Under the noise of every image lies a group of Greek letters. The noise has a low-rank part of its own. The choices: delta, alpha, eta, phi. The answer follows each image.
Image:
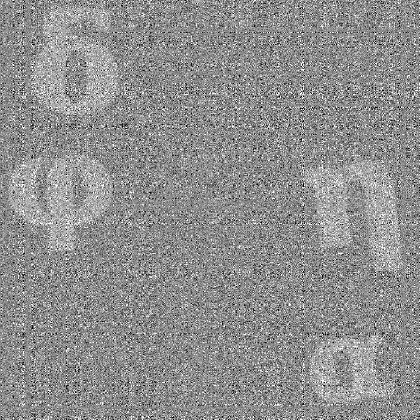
top left: delta; middle left: phi; middle right: eta; bottom right: alpha
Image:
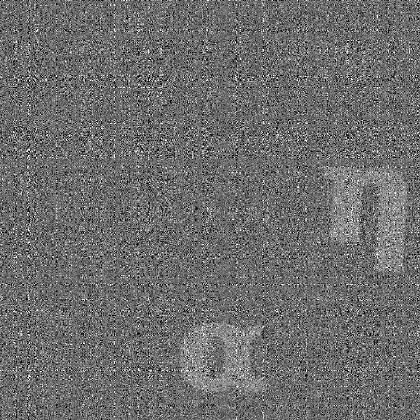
middle right: eta; bottom middle: alpha
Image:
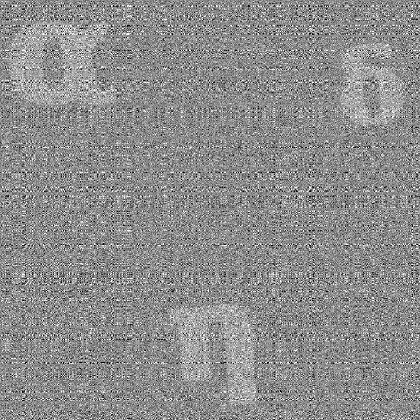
top left: alpha; top right: delta; bottom middle: eta
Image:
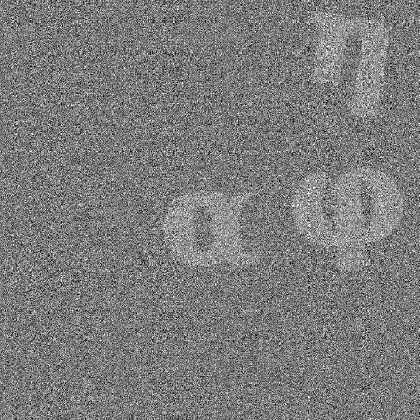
top right: eta; centre: alpha; middle right: phi
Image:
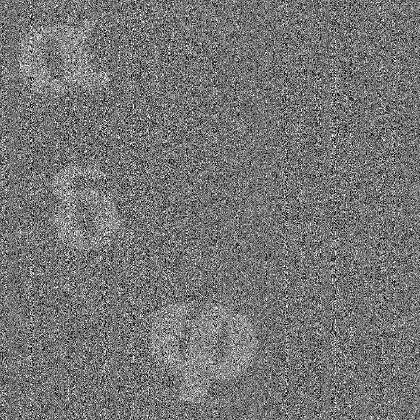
top left: alpha; middle left: delta; bottom middle: phi
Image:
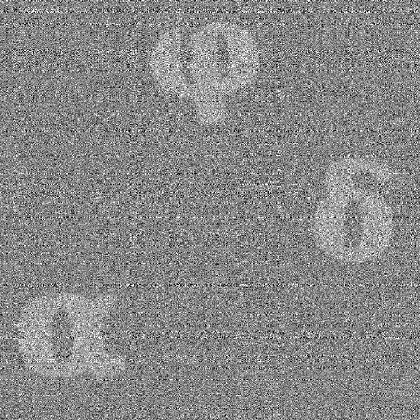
top middle: phi; middle right: delta; bottom left: alpha
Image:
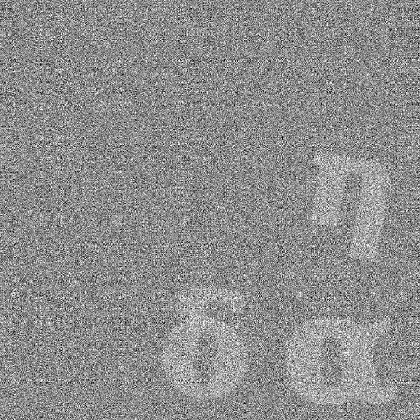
middle right: eta; bottom middle: delta; bottom right: alpha
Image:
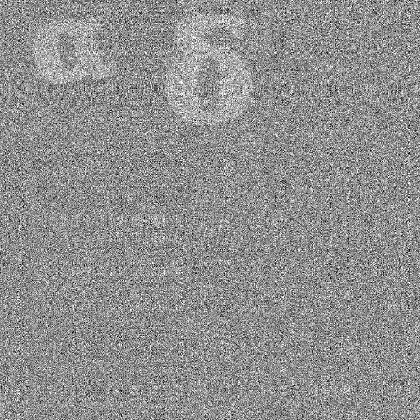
top left: alpha; top middle: delta
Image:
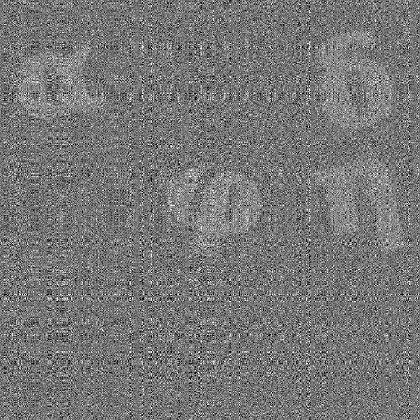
top left: alpha; top right: delta; centre: phi; middle right: eta
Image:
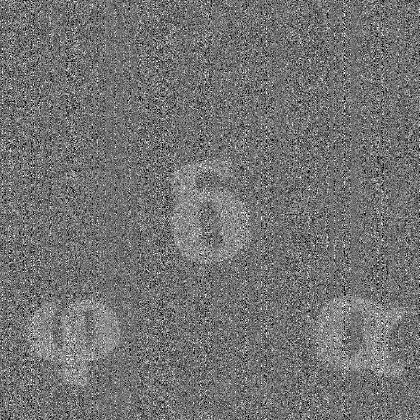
centre: delta; bottom left: phi; bottom right: alpha
